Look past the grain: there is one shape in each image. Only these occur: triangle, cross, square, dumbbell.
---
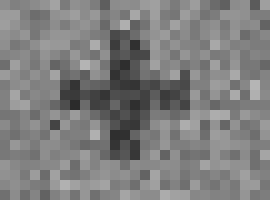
cross
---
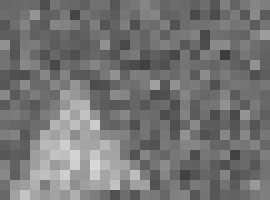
triangle
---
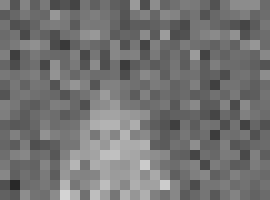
triangle
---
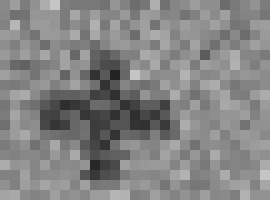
cross
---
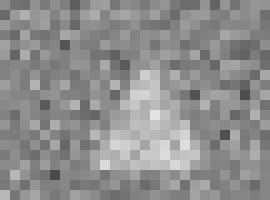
triangle
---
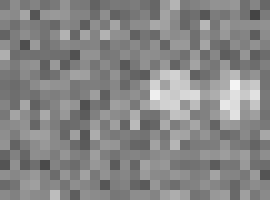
dumbbell
